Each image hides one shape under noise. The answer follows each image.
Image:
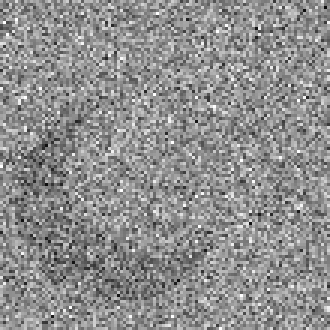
crescent
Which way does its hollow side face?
up and right
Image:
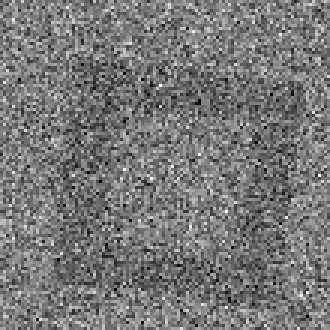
square frame
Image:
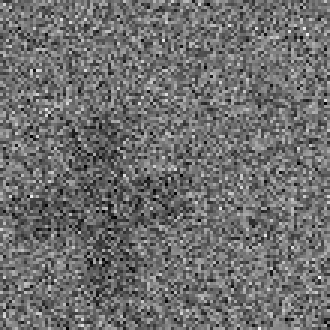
cross
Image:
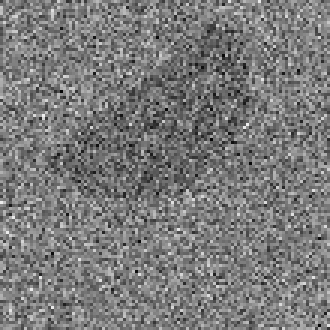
half disc
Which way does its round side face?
down and right
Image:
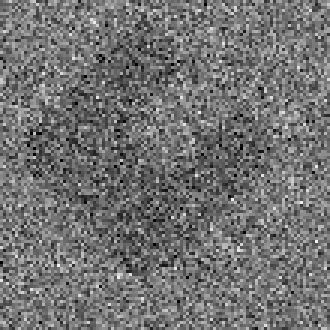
square with a notch
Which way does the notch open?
up and right
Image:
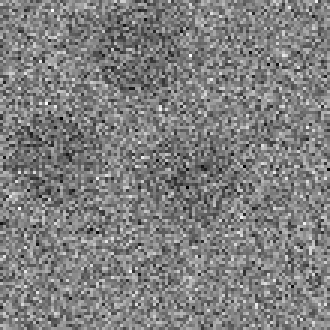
three dots
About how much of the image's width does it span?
two thirds
